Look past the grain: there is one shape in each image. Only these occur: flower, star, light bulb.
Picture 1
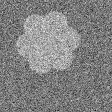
light flower
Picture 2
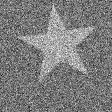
light star
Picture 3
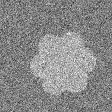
light flower
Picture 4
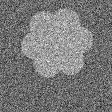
light flower
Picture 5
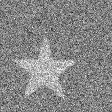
light star
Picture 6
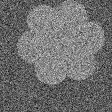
light flower
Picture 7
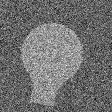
light light bulb
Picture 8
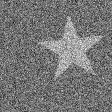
light star
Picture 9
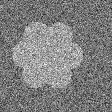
light flower
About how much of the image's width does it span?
two thirds
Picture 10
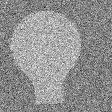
light light bulb
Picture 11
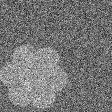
light flower
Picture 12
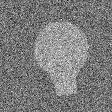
light light bulb
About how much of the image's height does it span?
two thirds
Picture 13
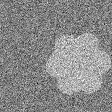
light flower
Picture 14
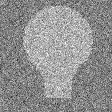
light light bulb
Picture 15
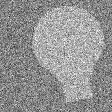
light light bulb
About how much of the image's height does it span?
nearly all
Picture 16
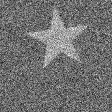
light star
